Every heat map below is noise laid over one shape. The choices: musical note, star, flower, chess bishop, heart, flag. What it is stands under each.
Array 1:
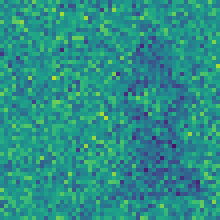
dark chess bishop
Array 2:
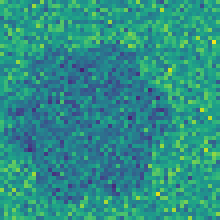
dark flower
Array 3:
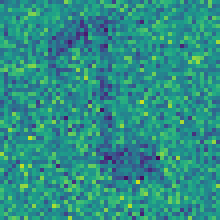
dark musical note
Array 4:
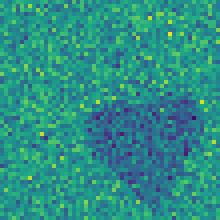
dark heart
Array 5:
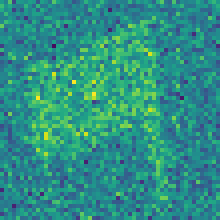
light flag
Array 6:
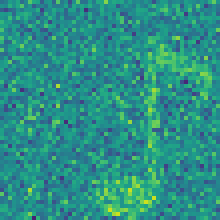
light musical note
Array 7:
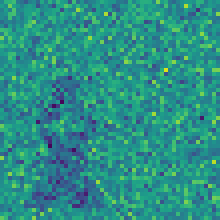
dark chess bishop
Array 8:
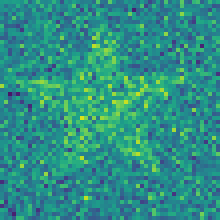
light star
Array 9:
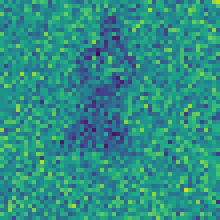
dark chess bishop
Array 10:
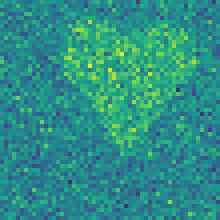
light heart
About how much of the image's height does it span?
two thirds
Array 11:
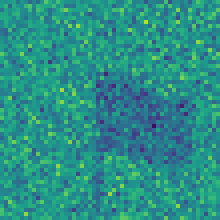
dark flag
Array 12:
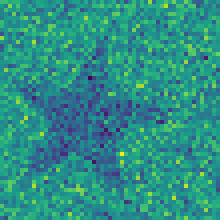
dark star
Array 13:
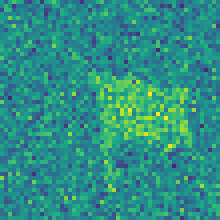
light flag
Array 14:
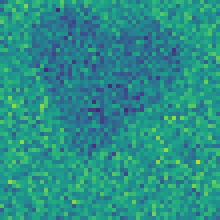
dark heart
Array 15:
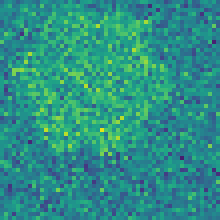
light flower
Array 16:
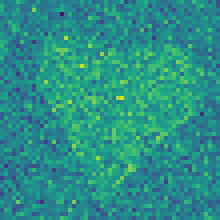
light heart
